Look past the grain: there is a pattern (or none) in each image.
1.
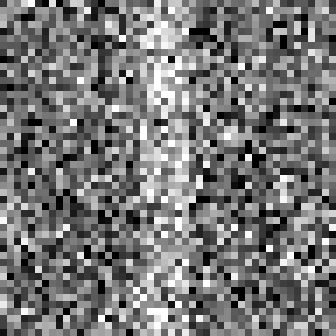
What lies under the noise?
one vertical stripe
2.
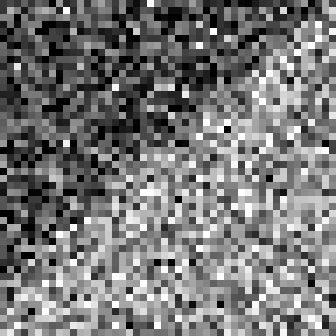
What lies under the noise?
a sharp edge
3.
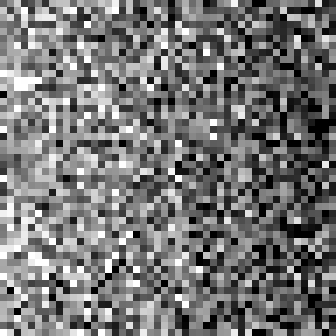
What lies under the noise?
a smooth slope
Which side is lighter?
left
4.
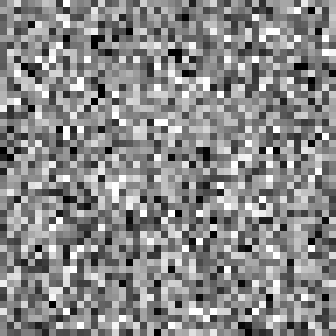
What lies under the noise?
only noise
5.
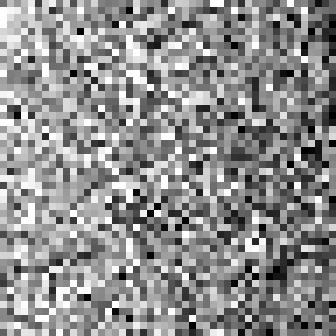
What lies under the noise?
a smooth slope
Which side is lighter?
left
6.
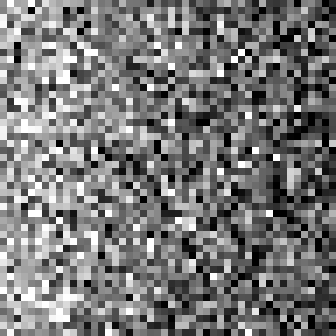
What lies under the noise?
a smooth slope
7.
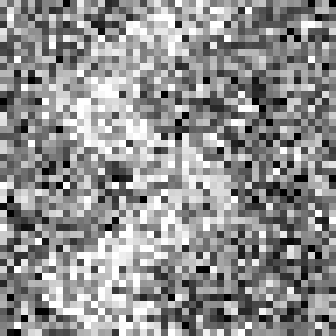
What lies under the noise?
a wavy band
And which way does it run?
top to bottom
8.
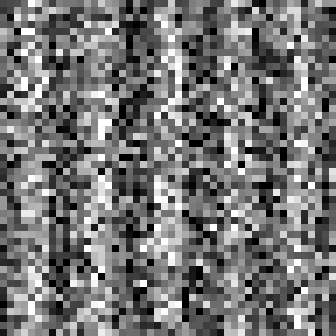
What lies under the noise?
vertical stripes
